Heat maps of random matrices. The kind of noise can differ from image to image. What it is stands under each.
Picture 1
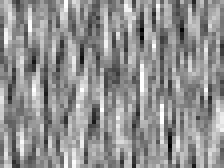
streaked along the columns
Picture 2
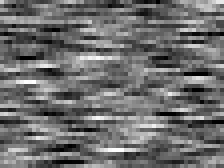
streaked along the rows
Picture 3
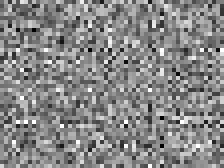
low rank plus noise
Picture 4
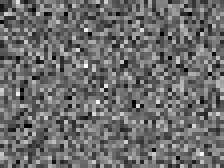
independent entries
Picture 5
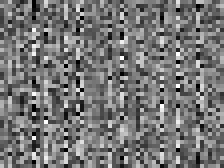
columns of uneven size
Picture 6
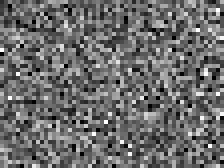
independent entries
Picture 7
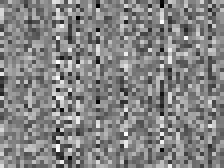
columns of uneven size
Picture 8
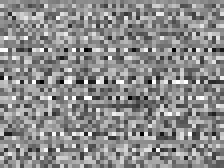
rows of uneven size
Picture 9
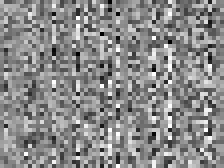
columns of uneven size
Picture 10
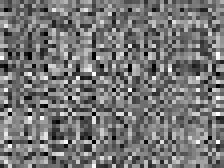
low rank plus noise
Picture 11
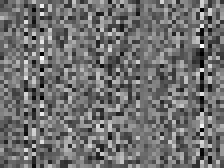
columns of uneven size
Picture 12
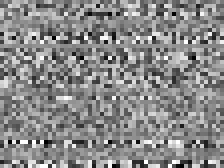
rows of uneven size
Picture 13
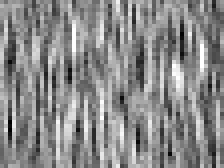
streaked along the columns
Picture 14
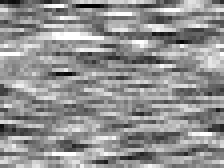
streaked along the rows
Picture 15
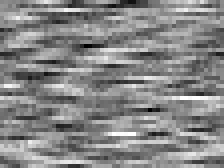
streaked along the rows
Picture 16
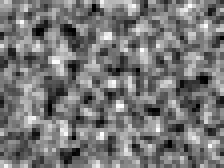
blotchy
